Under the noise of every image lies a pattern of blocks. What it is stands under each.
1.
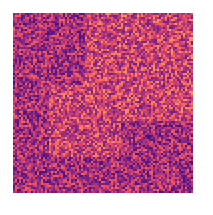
mirrored about the diagonal from the bottom left
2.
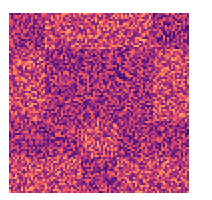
left and right mirror each other
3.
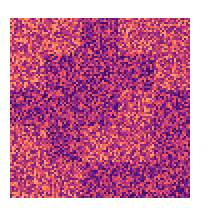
mirrored about the diagonal from the top left
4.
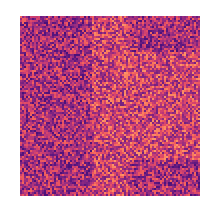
top and bottom mirror each other
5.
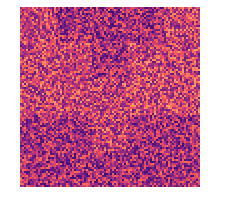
left and right mirror each other
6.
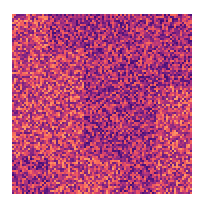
no symmetry
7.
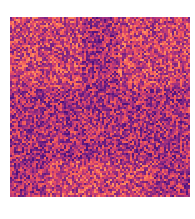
left and right mirror each other
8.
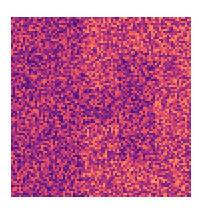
top and bottom mirror each other
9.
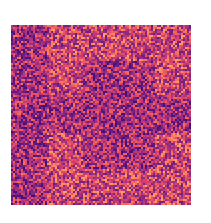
top and bottom mirror each other
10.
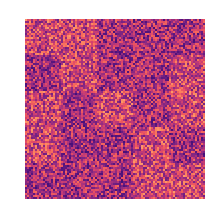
the same after a half turn
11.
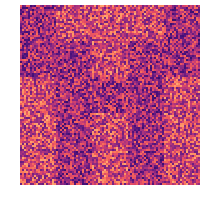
left and right mirror each other
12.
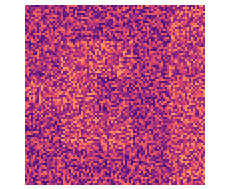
top and bottom mirror each other
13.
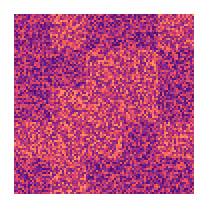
mirrored about the diagonal from the bottom left
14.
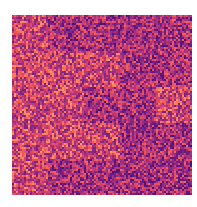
top and bottom mirror each other
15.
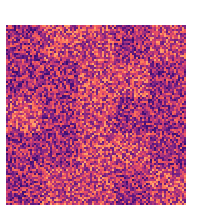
top and bottom mirror each other
